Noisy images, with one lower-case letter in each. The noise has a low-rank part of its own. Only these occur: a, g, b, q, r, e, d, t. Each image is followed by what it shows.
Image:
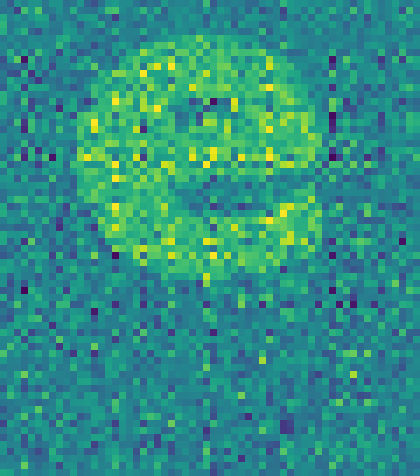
e
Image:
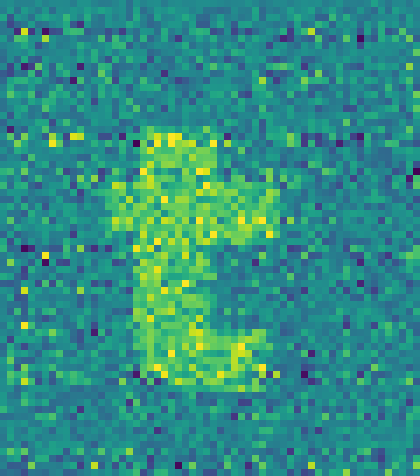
t
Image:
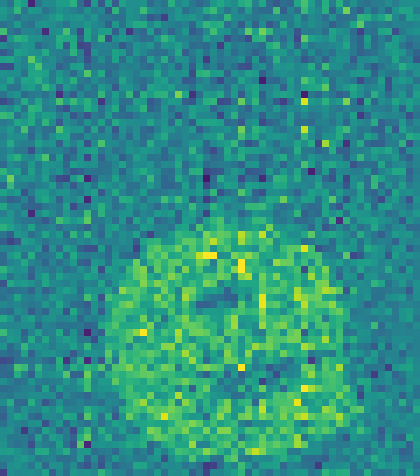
e
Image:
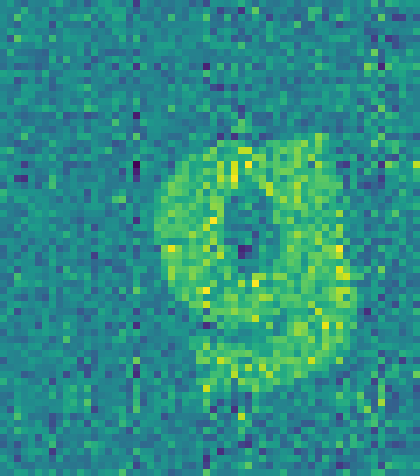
g
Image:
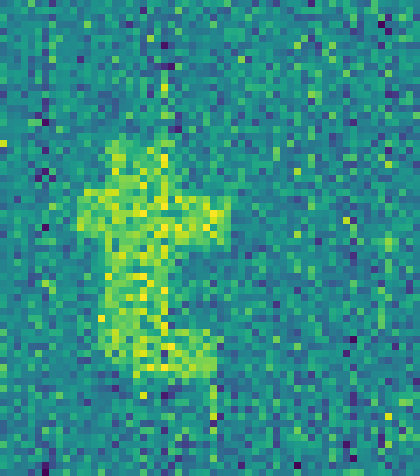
t
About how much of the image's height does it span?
half
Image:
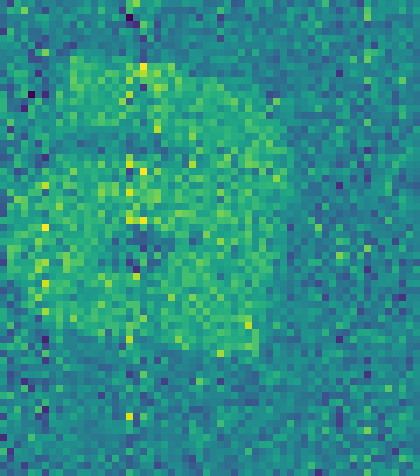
a
